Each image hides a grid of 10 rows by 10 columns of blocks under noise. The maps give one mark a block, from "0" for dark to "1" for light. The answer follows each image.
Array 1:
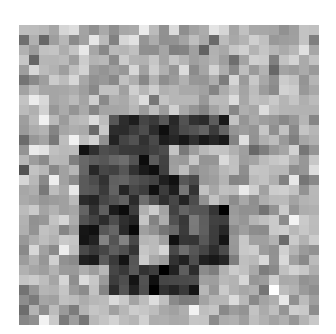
1 1 1 1 1 1 1 1 1 1
1 1 1 1 1 1 1 1 1 1
1 1 1 1 1 1 1 1 1 1
1 1 1 0 0 0 0 1 1 1
1 1 0 0 0 1 1 1 1 1
1 1 0 0 0 0 1 1 1 1
1 1 0 0 1 0 0 1 1 1
1 1 0 0 1 0 0 1 1 1
1 1 1 0 0 0 1 1 1 1
1 1 1 1 1 1 1 1 1 1
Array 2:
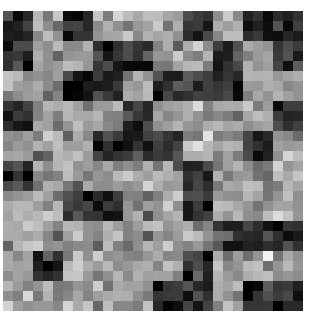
0 1 0 1 1 1 0 1 0 0
0 1 1 0 0 1 1 0 1 0
1 1 0 0 1 0 0 0 1 1
0 1 1 1 0 1 1 1 1 0
1 1 1 0 0 0 1 1 0 1
0 1 1 1 1 1 0 1 1 1
1 1 0 0 1 1 0 1 1 1
1 1 1 1 1 1 1 0 0 0
1 0 1 1 1 1 0 1 1 1
1 1 1 1 1 0 0 1 0 0
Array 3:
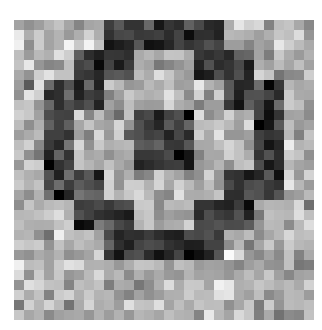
1 1 1 0 0 0 0 1 1 1
1 1 0 0 1 1 0 0 1 1
1 0 0 1 1 1 1 0 0 1
1 0 1 1 0 0 1 1 0 1
1 0 1 1 0 0 1 1 0 1
1 0 0 1 1 1 1 0 0 1
1 1 0 0 1 1 0 0 1 1
1 1 1 0 0 0 0 1 1 1
1 1 1 1 1 1 1 1 1 1
1 1 1 1 1 1 1 1 1 1
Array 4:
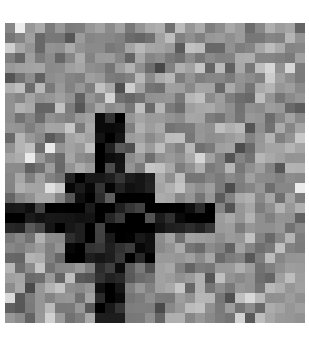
1 1 1 1 1 1 1 1 1 1
1 1 1 1 1 1 1 1 1 1
1 1 1 1 1 1 1 1 1 1
1 1 1 0 1 1 1 1 1 1
1 1 1 0 1 1 1 1 1 1
1 1 0 0 0 1 1 1 1 1
0 0 0 0 0 0 0 1 1 1
1 1 0 0 0 1 1 1 1 1
1 1 1 0 1 1 1 1 1 1
1 1 1 0 1 1 1 1 1 1
